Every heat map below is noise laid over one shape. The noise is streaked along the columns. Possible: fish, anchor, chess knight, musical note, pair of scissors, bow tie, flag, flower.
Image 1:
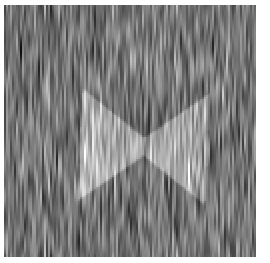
bow tie
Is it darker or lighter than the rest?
lighter
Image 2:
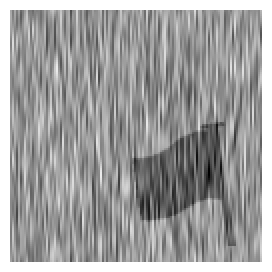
flag
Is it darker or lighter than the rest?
darker
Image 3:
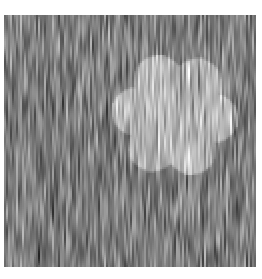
flower
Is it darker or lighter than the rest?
lighter
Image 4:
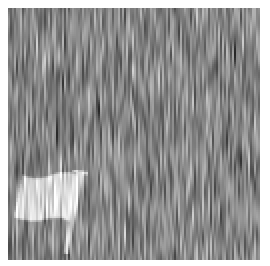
flag
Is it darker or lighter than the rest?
lighter
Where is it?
bottom left
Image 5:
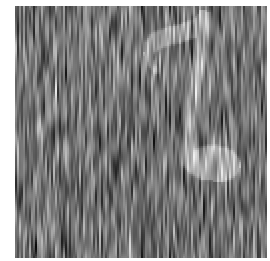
musical note
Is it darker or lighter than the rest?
lighter
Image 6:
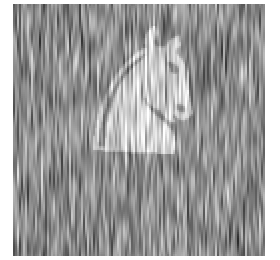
chess knight
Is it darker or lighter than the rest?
lighter
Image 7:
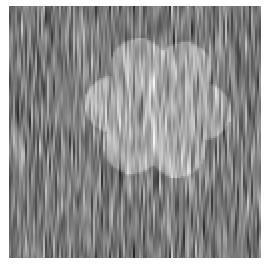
flower
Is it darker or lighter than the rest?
lighter
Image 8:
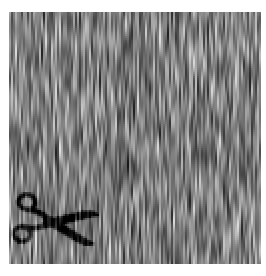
pair of scissors
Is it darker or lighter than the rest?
darker
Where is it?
bottom left
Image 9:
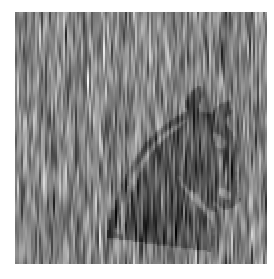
chess knight
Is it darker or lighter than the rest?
darker
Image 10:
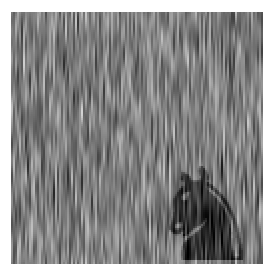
chess knight
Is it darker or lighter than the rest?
darker
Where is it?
bottom right
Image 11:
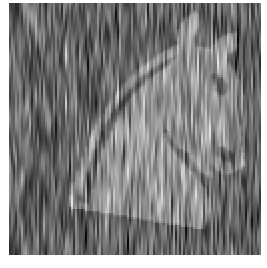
chess knight
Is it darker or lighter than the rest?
lighter
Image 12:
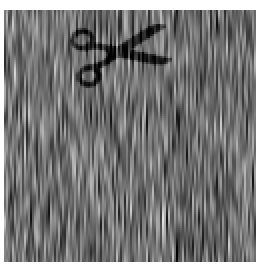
pair of scissors
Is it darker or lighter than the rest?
darker
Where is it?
top middle
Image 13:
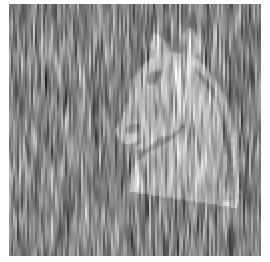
chess knight
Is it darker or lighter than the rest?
lighter
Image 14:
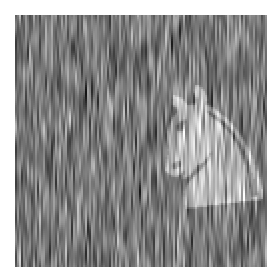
chess knight
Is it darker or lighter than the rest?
lighter
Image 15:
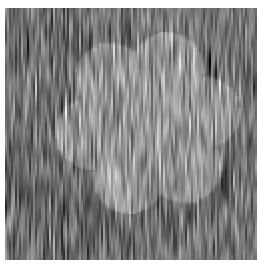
flower
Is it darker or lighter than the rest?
lighter
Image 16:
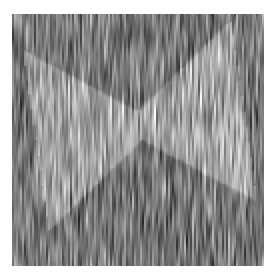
bow tie
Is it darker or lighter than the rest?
lighter
